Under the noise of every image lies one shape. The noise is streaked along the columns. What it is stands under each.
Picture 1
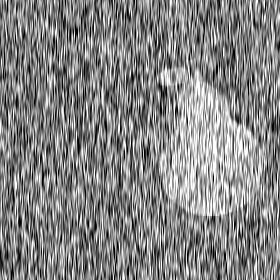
pear
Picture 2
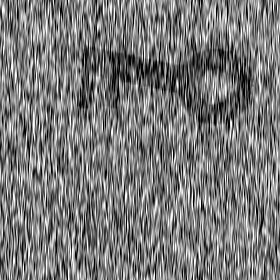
key
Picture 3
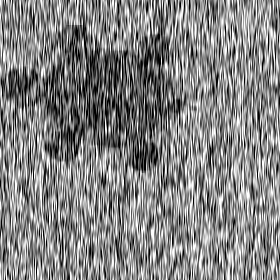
turtle
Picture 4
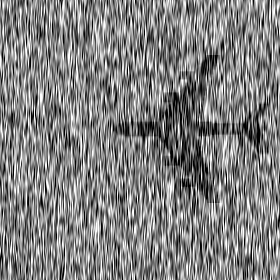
airplane
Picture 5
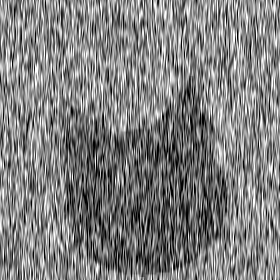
cat's head
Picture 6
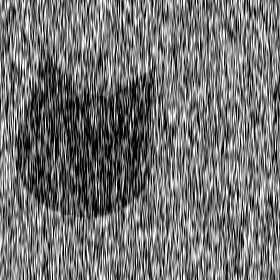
cat's head
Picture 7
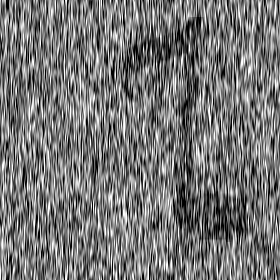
musical note
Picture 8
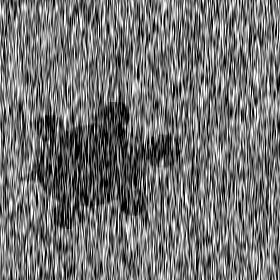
turtle
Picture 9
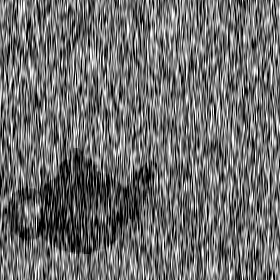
teapot
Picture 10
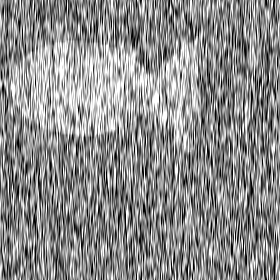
fish
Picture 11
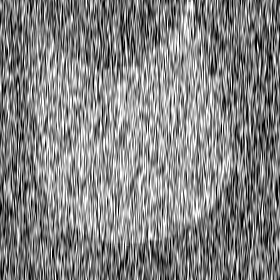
cat's head
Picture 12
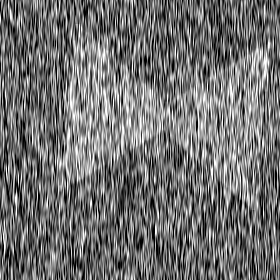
bow tie
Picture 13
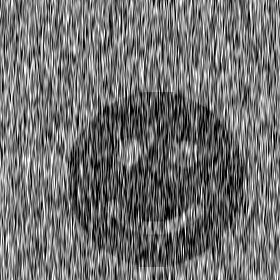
smiling face
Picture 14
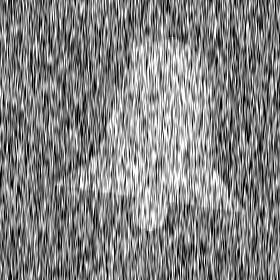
bell
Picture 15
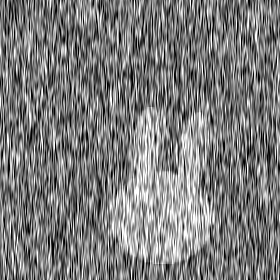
rabbit's head
